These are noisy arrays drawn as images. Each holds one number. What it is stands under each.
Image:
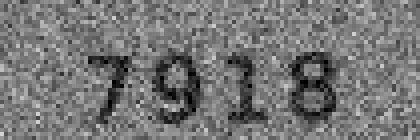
7918
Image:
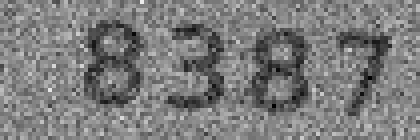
8387
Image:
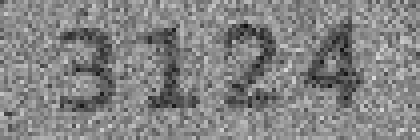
3124
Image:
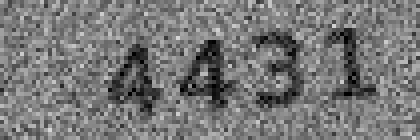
4431
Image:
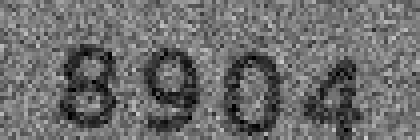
8904
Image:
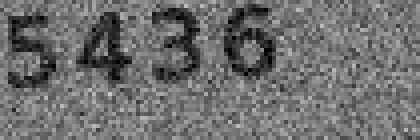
5436
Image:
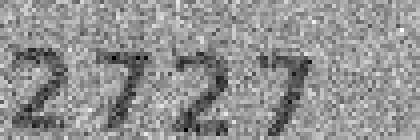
2727
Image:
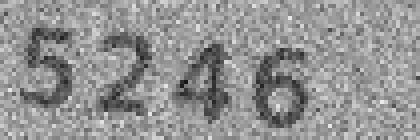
5246
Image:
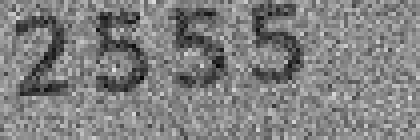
2555
